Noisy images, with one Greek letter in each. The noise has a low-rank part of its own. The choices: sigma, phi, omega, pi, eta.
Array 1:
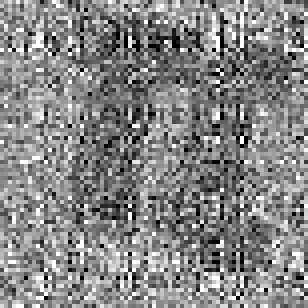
pi
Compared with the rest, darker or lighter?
darker
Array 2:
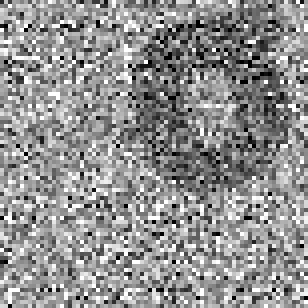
sigma
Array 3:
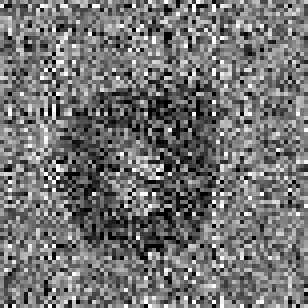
sigma
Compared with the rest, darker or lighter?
darker
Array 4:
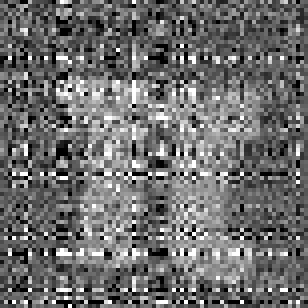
pi
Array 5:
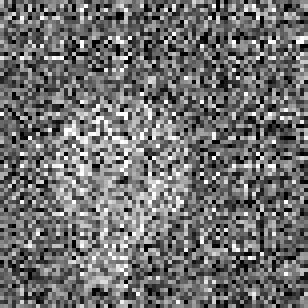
phi
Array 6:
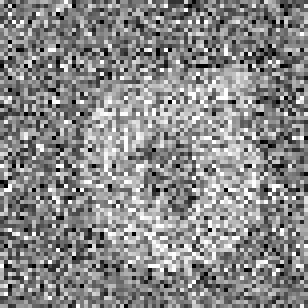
sigma
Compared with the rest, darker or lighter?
lighter
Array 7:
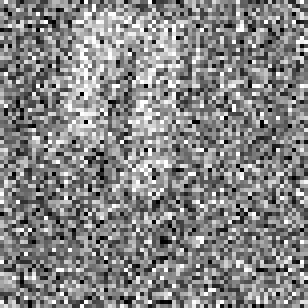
eta
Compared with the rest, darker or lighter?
lighter
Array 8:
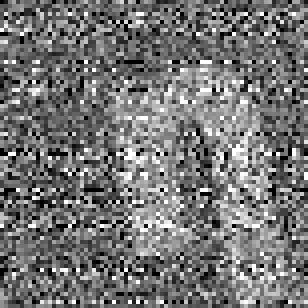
eta
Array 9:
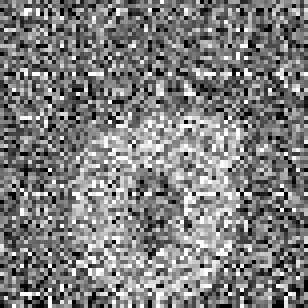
sigma
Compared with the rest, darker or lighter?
lighter
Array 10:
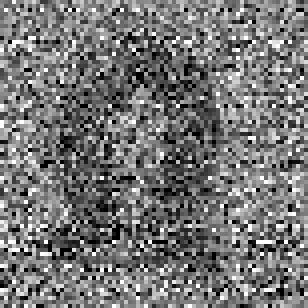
omega
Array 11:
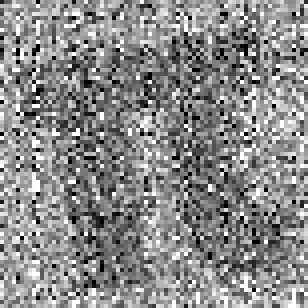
pi
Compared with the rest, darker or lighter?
darker
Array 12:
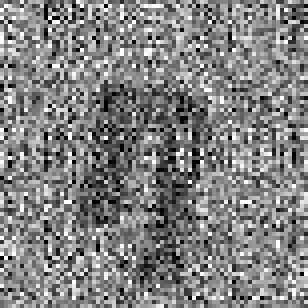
eta
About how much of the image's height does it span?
two thirds
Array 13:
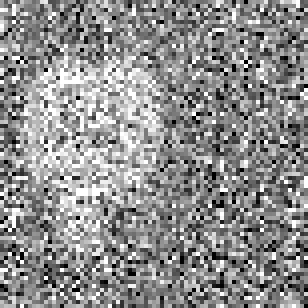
phi
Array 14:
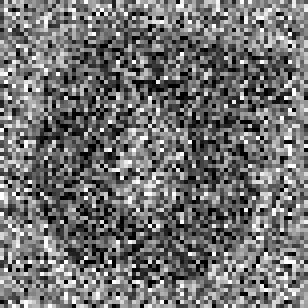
sigma
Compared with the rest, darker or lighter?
darker
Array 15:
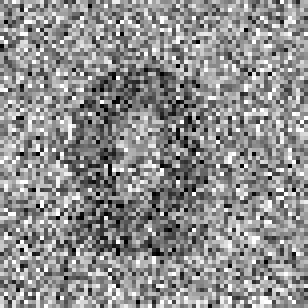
omega
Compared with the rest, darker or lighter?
darker
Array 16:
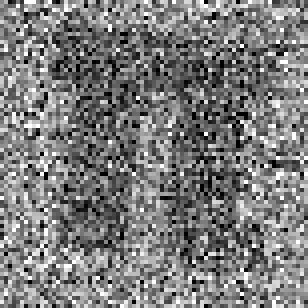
pi
